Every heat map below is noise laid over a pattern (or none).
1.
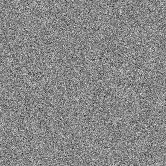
only noise
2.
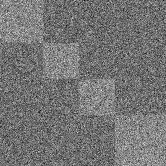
blocks along the diagonal
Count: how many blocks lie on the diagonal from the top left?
4
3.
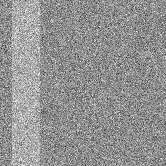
one band of columns
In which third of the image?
left
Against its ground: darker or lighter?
lighter
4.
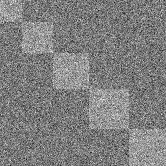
blocks along the diagonal
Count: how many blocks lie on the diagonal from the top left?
5
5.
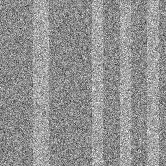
bands of columns
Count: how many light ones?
4
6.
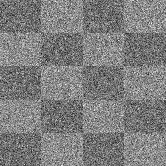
a checkerboard
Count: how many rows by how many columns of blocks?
5 by 4
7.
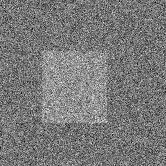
one block
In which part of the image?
centre
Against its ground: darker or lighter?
lighter
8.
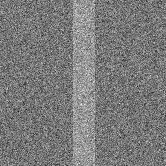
one band of columns
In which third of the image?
middle
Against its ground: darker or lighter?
lighter
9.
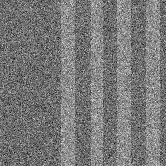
bands of columns
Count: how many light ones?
4
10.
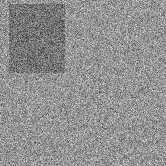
one block
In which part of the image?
top left
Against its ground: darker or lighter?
darker
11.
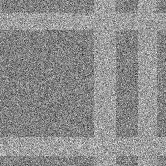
bands of rows crossing bands of columns
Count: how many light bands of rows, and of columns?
2 and 2
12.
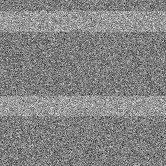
bands of rows
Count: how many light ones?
2
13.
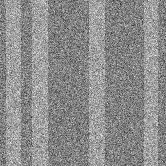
bands of columns
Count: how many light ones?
4
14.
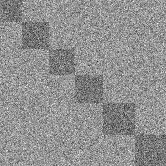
blocks along the diagonal
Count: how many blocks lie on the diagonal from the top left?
6
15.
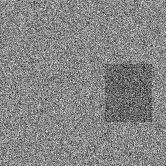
one block
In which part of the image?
middle right
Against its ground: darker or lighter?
darker
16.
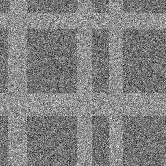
bands of rows crossing bands of columns
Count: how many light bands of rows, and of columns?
2 and 3
